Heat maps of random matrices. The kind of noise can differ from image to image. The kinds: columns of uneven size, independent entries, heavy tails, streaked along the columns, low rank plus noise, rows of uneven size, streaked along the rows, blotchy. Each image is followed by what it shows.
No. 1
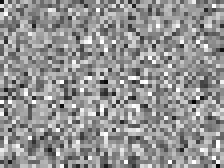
low rank plus noise
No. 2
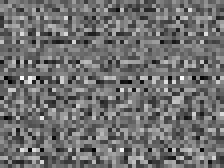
rows of uneven size
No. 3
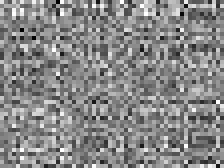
low rank plus noise
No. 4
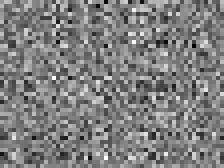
low rank plus noise
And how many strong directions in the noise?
three or four
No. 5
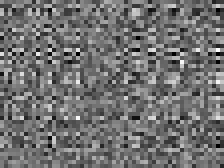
low rank plus noise
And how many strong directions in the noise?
one
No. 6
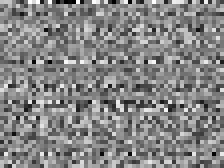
rows of uneven size
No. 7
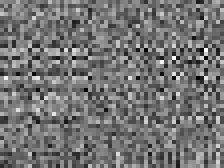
low rank plus noise
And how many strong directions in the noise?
one
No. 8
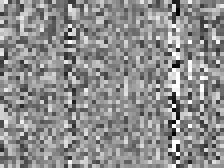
columns of uneven size
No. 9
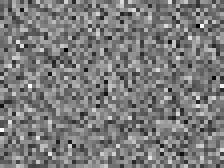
independent entries
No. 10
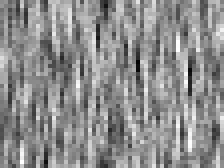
streaked along the columns
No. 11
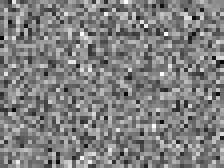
independent entries
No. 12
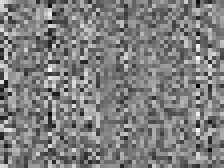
columns of uneven size
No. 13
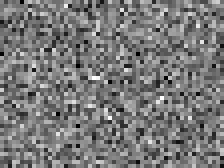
independent entries
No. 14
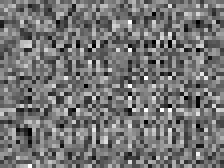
low rank plus noise
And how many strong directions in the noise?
two
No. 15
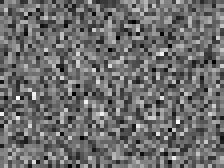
independent entries
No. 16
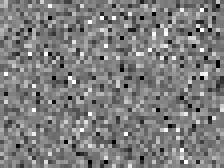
heavy tails
